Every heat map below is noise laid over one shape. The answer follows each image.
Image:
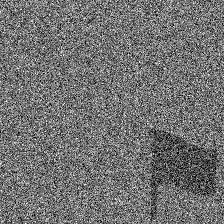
dark flag, bottom right
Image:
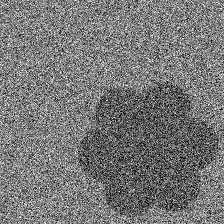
dark flower
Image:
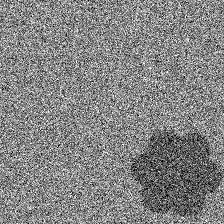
dark flower, bottom right
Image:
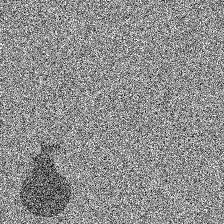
dark pear, bottom left
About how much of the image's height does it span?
a third
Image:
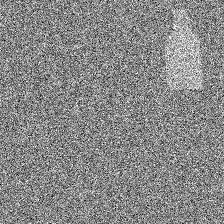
light bottle, top right
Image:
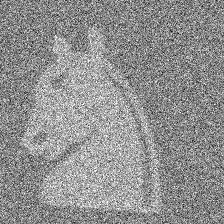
light chess knight
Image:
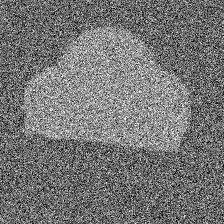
light cloud
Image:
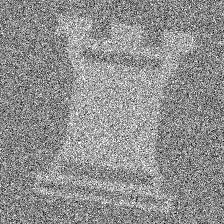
light chess rook
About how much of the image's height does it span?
nearly all
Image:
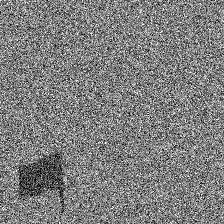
dark flag, bottom left
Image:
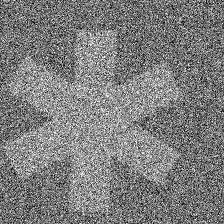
light asterisk
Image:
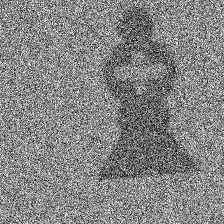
dark chess bishop
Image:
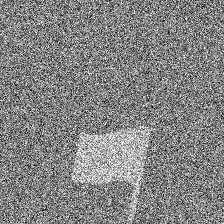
light flag, bottom middle
